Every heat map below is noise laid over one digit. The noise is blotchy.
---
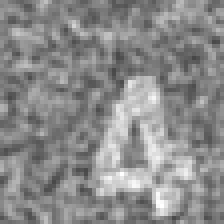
4
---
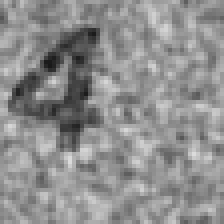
4
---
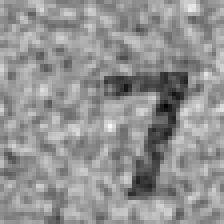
7
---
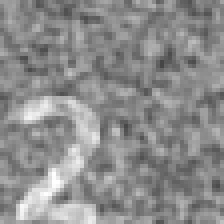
2
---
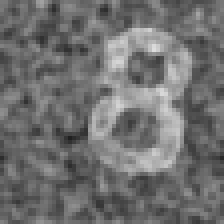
8
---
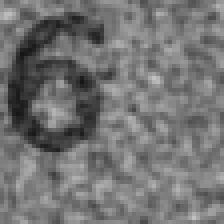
6
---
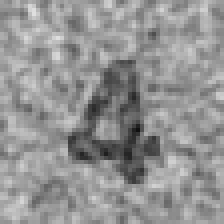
4
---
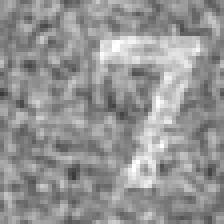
7
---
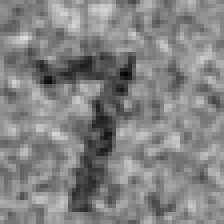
7
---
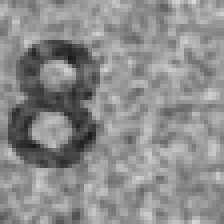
8
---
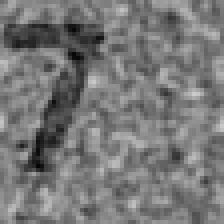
7
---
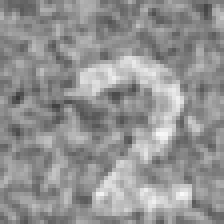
2
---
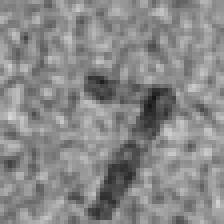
7
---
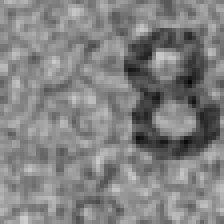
8
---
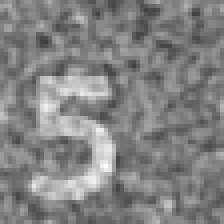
5
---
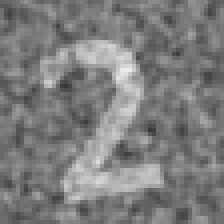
2
